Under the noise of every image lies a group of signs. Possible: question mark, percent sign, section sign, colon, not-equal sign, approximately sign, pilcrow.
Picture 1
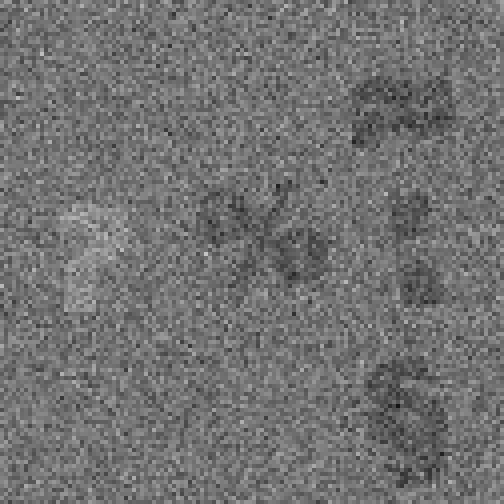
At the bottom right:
section sign
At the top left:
nothing
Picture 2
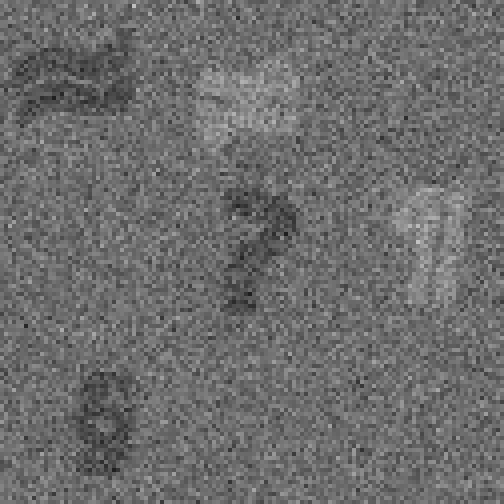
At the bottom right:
nothing
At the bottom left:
section sign
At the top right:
nothing
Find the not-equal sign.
top middle
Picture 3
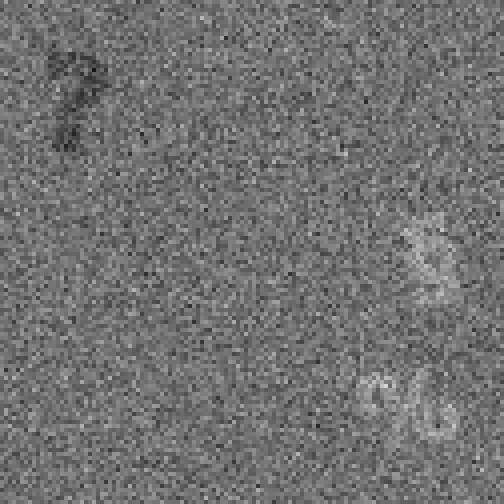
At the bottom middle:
nothing
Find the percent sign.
bottom right
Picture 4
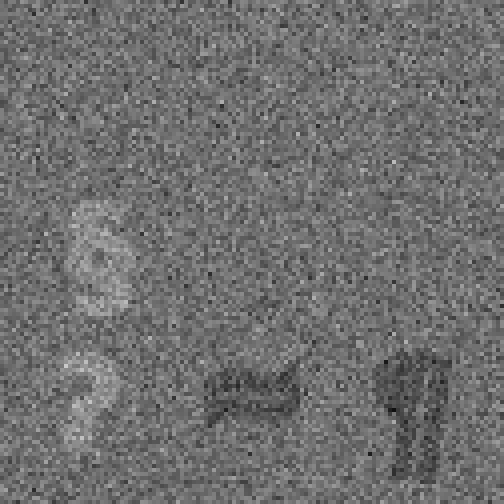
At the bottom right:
pilcrow
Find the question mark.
bottom left
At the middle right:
nothing
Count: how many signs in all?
4
